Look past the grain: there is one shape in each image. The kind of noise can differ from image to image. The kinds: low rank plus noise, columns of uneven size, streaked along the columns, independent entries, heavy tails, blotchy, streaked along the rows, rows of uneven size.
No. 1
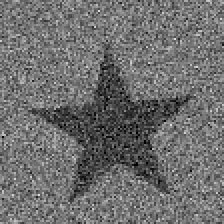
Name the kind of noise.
independent entries
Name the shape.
star
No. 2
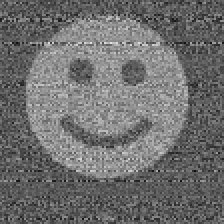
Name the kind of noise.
rows of uneven size
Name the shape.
smiling face
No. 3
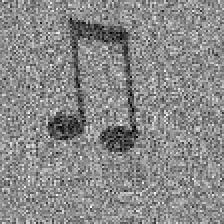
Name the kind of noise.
low rank plus noise
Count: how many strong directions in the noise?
five to eight
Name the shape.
pair of musical notes
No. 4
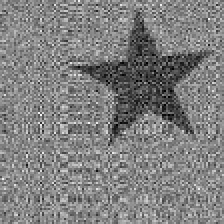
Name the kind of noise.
low rank plus noise
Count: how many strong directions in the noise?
one
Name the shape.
star
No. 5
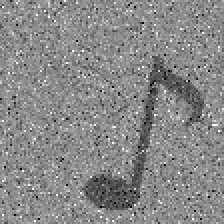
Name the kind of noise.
heavy tails
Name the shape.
musical note
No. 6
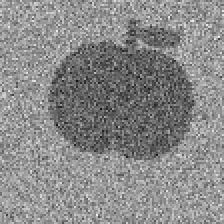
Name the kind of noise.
independent entries
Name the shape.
apple
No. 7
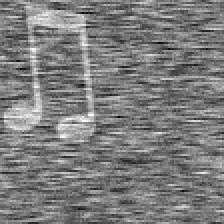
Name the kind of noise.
streaked along the rows
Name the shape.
pair of musical notes
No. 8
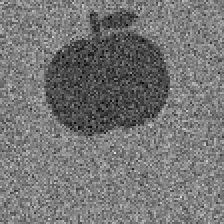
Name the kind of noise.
independent entries
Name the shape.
apple
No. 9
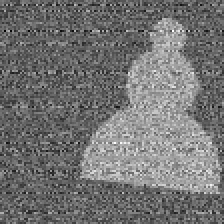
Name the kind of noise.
rows of uneven size
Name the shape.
chess pawn
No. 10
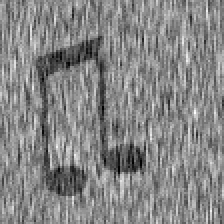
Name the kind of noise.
streaked along the columns
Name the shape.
pair of musical notes
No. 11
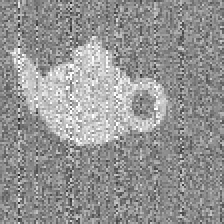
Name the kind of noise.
columns of uneven size
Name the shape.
teapot
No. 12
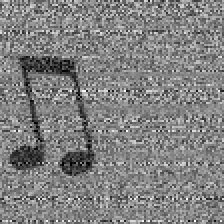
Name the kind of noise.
rows of uneven size
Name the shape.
pair of musical notes
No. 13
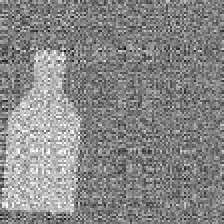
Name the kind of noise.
low rank plus noise
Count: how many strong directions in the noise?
two
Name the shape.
bottle
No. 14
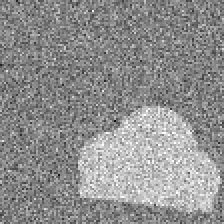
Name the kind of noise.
independent entries
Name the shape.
cloud
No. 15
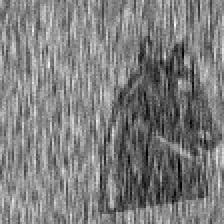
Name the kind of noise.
streaked along the columns
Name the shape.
chess knight
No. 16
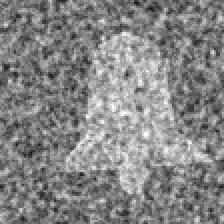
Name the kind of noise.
blotchy
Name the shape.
bell
